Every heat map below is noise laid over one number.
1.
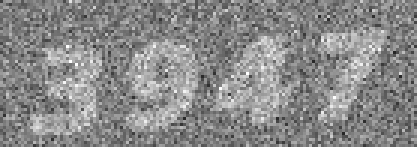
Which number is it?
3947
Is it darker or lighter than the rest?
lighter
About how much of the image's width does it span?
nearly all
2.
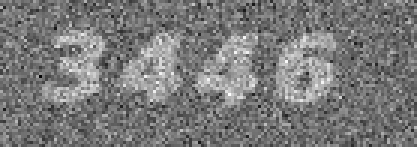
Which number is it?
3446
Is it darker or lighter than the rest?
lighter
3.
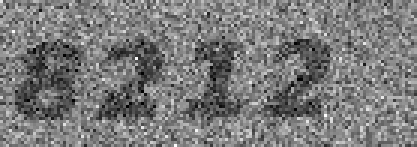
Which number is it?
8212
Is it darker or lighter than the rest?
darker
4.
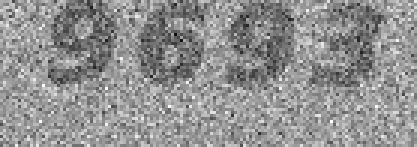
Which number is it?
9693
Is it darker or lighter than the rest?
darker
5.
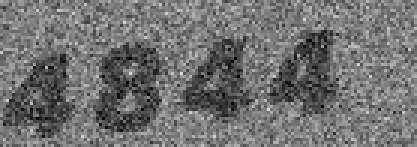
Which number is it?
4844
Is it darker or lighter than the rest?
darker
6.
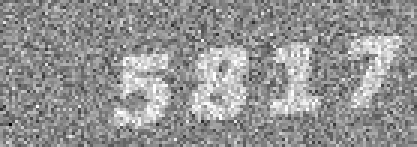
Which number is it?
5817
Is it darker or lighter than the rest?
lighter
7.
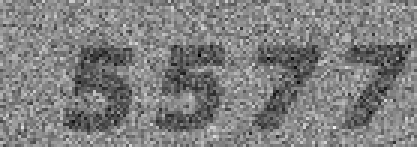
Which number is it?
5577
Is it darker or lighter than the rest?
darker
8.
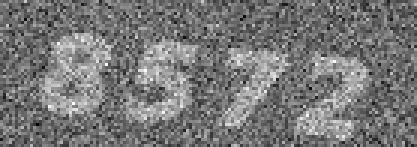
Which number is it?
8572
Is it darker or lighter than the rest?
lighter
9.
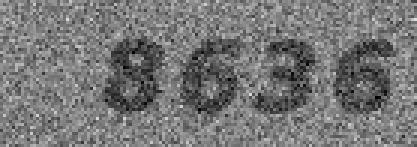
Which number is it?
8636
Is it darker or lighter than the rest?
darker
